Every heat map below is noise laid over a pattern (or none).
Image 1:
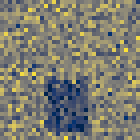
one block
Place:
bottom middle
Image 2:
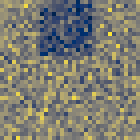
one block
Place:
top middle
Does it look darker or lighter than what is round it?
darker
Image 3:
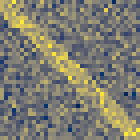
a diagonal band
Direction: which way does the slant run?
top left to bottom right
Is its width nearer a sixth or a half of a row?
a sixth
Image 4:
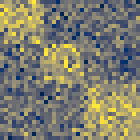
blocks along the diagonal
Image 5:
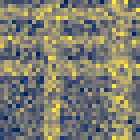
bands of rows crossing bands of columns
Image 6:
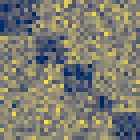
blocks along the diagonal
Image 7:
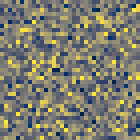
only noise
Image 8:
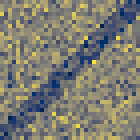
a diagonal band
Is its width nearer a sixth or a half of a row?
a sixth
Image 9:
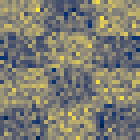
a checkerboard
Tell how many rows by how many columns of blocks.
4 by 3
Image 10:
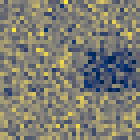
one block
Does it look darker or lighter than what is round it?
darker
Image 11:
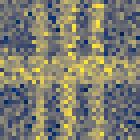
bands of rows crossing bands of columns
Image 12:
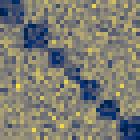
blocks along the diagonal
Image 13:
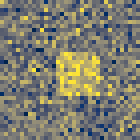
one block
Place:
centre
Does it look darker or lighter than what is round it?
lighter
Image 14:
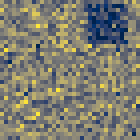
one block
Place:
top right
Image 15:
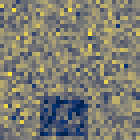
one block
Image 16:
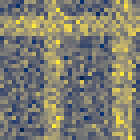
bands of rows crossing bands of columns
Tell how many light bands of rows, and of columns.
1 and 2
